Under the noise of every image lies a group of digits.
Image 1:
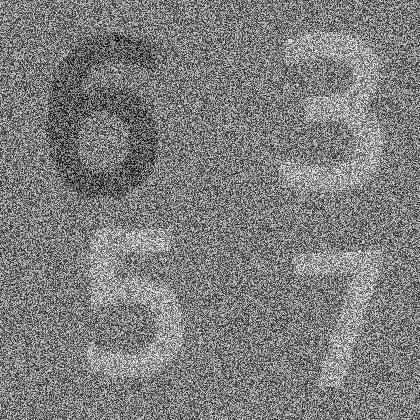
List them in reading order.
top left: dark 6; top right: light 3; bottom left: light 5; bottom right: light 7
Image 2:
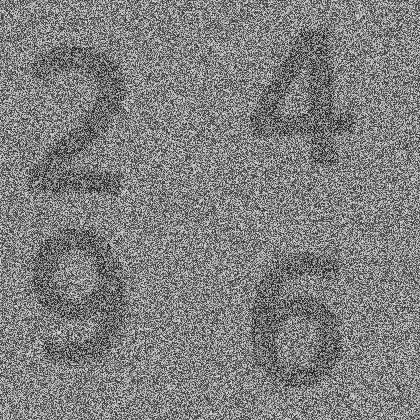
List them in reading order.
top left: dark 2; top right: dark 4; bottom left: dark 9; bottom right: dark 6
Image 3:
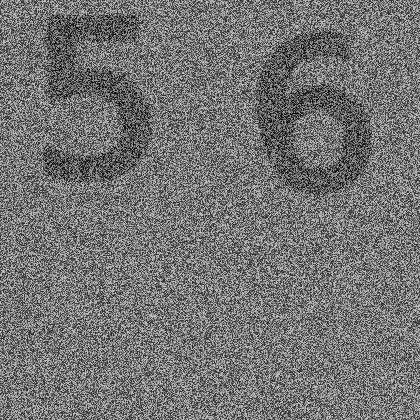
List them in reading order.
top left: dark 5; top right: dark 6
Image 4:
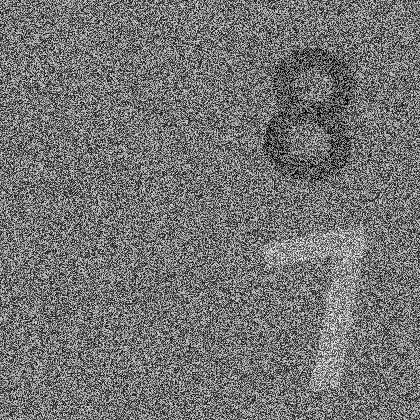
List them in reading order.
top right: dark 8; bottom right: light 7
